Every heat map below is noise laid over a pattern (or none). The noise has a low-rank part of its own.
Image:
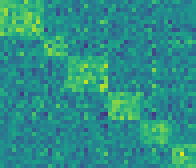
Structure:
blocks along the diagonal
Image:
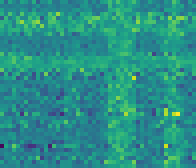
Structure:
bands of rows crossing bands of columns
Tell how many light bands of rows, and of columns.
2 and 2
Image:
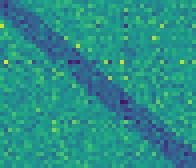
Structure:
a diagonal band
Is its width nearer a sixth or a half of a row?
a sixth
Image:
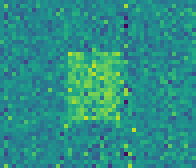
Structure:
one block
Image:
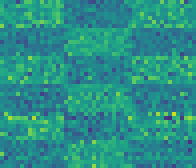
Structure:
a checkerboard
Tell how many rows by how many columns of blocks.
6 by 3
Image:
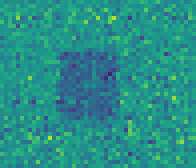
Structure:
one block
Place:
centre
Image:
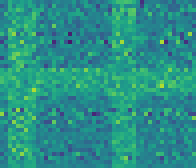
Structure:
bands of rows crossing bands of columns
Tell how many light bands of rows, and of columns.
1 and 2
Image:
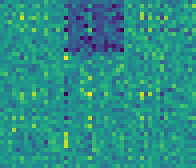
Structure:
one block
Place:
top middle
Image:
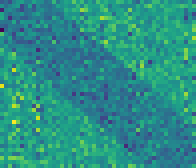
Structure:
a diagonal band
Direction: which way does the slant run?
top left to bottom right
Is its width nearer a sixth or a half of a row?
a half
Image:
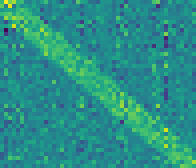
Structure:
a diagonal band
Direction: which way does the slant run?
top left to bottom right
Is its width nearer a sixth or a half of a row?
a sixth
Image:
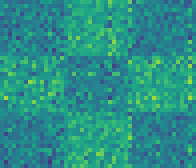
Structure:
a checkerboard
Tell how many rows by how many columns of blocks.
3 by 3
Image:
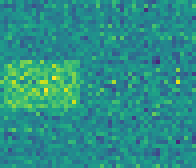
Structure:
one block
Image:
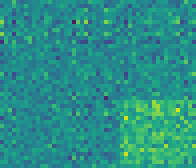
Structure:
one block
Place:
bottom right
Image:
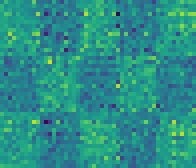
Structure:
a checkerboard
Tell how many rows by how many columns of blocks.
3 by 5
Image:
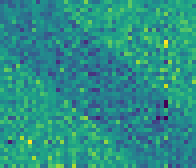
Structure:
a diagonal band
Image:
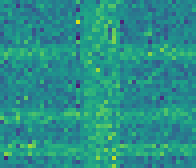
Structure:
bands of rows crossing bands of columns
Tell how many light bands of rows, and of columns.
3 and 1
